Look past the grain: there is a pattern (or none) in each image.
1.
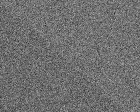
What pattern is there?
a sharp edge
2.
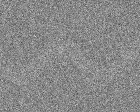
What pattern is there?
a wavy band
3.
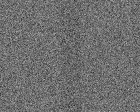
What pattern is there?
one vertical stripe
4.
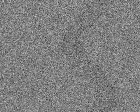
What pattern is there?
a wavy band
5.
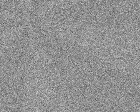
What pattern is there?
spokes from one point
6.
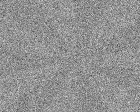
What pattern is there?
spokes from one point
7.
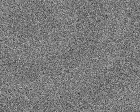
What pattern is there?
rings round one point
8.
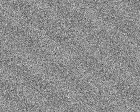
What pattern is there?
diagonal stripes
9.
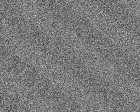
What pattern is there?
diagonal stripes
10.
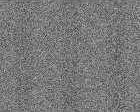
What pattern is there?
vertical stripes
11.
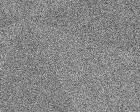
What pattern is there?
spokes from one point
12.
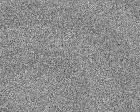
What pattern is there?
rings round one point
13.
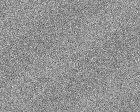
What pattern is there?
diagonal stripes
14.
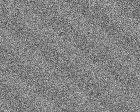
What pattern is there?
diagonal stripes
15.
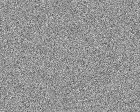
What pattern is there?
only noise
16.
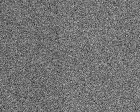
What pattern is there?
a sharp edge
